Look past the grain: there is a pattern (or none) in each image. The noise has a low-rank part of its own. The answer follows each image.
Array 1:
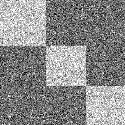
blocks along the diagonal
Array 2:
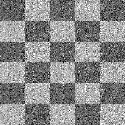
a checkerboard
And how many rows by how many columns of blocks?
6 by 5
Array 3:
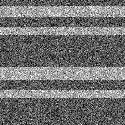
bands of rows
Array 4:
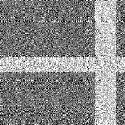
bands of rows crossing bands of columns
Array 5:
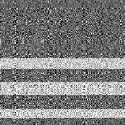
bands of rows
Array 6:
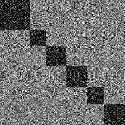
blocks along the diagonal
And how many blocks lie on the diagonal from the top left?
6
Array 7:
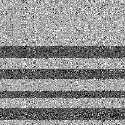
bands of rows
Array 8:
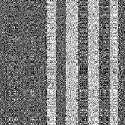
bands of columns
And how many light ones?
4
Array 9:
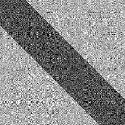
a diagonal band
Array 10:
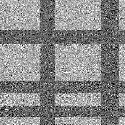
bands of rows crossing bands of columns
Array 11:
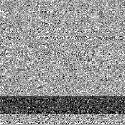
one band of rows
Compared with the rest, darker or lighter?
darker
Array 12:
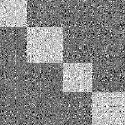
blocks along the diagonal
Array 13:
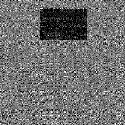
one block
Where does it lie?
top middle
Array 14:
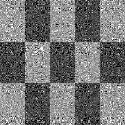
a checkerboard
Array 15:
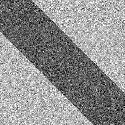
a diagonal band
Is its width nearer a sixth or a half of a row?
a half
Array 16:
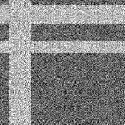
bands of rows crossing bands of columns
